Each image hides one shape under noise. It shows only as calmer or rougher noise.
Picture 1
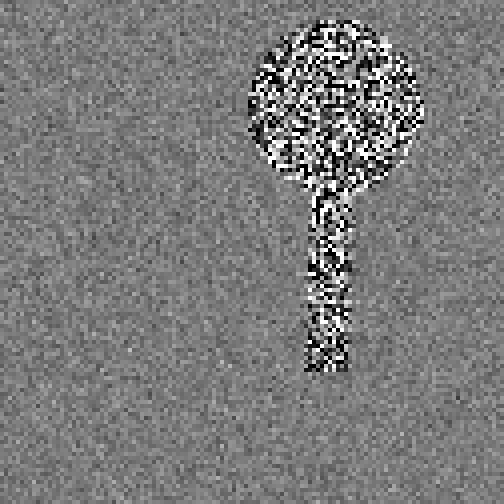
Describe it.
rough lollipop
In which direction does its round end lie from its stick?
up
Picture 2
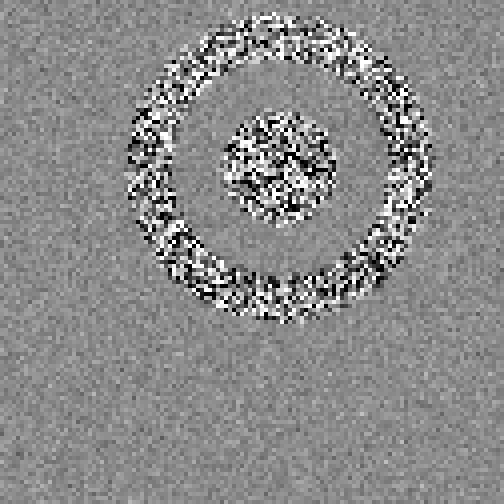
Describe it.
rough bullseye
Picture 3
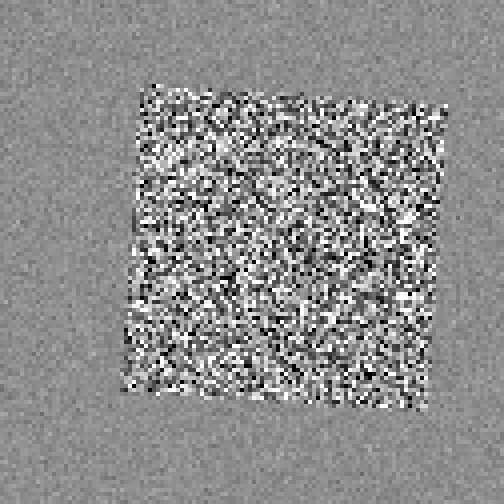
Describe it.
rough square
